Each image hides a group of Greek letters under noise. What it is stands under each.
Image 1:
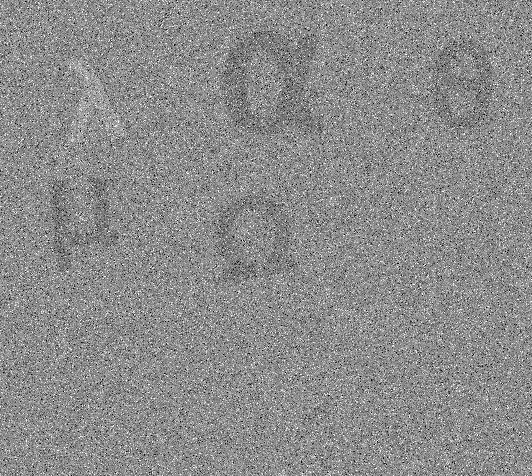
top left: light lambda; top middle: dark alpha; top right: dark theta; middle left: dark mu; centre: dark omega
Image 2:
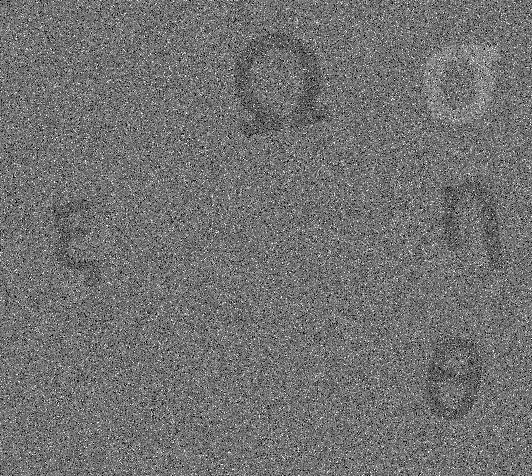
top middle: dark omega; top right: light sigma; middle left: dark xi; middle right: dark eta; bottom right: dark theta
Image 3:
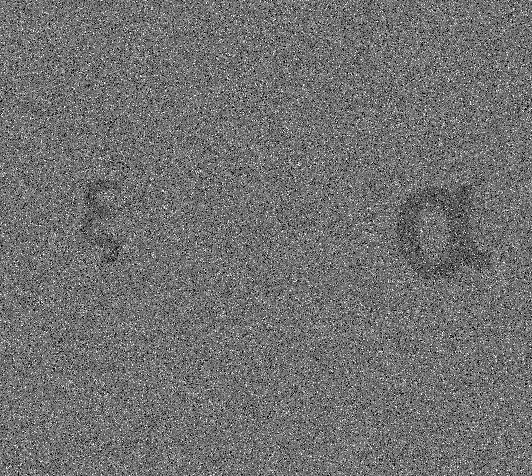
middle left: dark xi; middle right: dark alpha
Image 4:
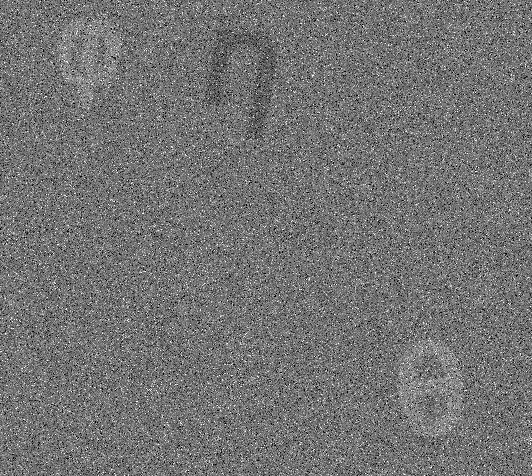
top left: light phi; top middle: dark eta; bottom right: light theta
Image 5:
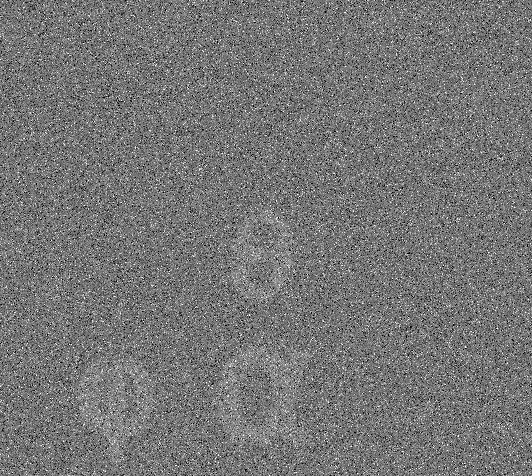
centre: light theta; bottom left: light phi; bottom middle: light alpha
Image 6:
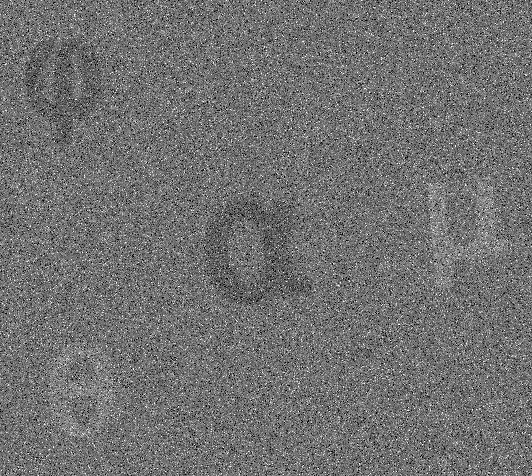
top left: dark phi; centre: dark alpha; middle right: light mu; bottom left: light theta
